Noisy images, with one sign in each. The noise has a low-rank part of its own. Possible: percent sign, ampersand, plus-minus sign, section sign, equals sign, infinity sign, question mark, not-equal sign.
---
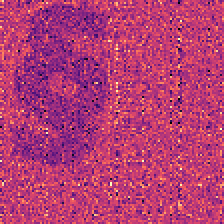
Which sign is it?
section sign
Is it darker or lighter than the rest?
darker
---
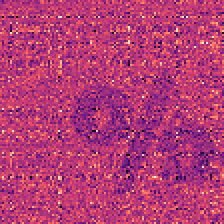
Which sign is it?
percent sign
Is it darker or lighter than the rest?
darker
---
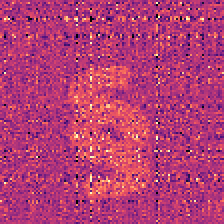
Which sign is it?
section sign
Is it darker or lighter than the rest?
lighter
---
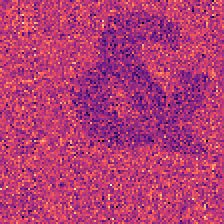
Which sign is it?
ampersand
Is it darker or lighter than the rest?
darker
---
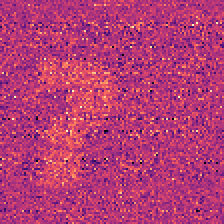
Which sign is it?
question mark
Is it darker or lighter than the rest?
lighter
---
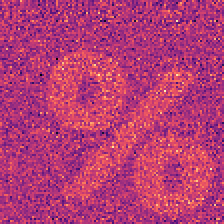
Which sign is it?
percent sign
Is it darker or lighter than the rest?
lighter
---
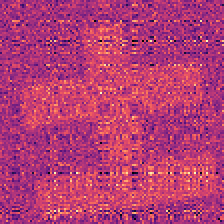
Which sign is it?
plus-minus sign
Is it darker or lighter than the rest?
lighter
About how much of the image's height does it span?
nearly all
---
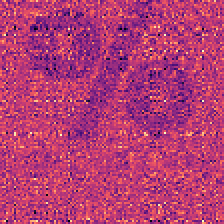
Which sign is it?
percent sign
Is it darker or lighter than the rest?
darker
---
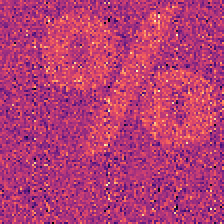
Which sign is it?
percent sign
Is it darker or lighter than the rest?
lighter
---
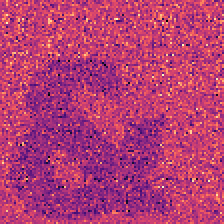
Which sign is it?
ampersand
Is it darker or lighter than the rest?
darker
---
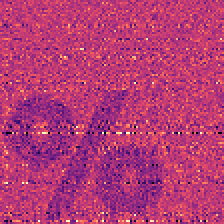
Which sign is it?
percent sign
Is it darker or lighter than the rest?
darker
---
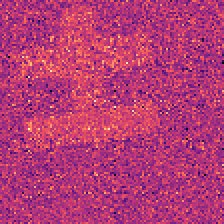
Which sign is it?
plus-minus sign
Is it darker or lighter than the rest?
lighter
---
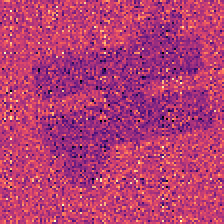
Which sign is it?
not-equal sign
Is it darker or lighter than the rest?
darker
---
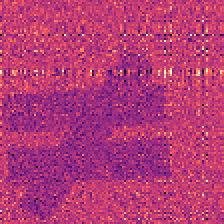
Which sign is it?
not-equal sign
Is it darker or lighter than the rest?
darker
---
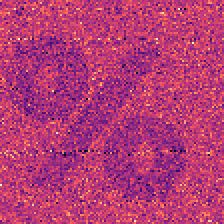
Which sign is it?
percent sign
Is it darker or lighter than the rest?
darker
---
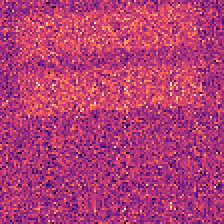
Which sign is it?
equals sign
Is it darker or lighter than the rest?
lighter
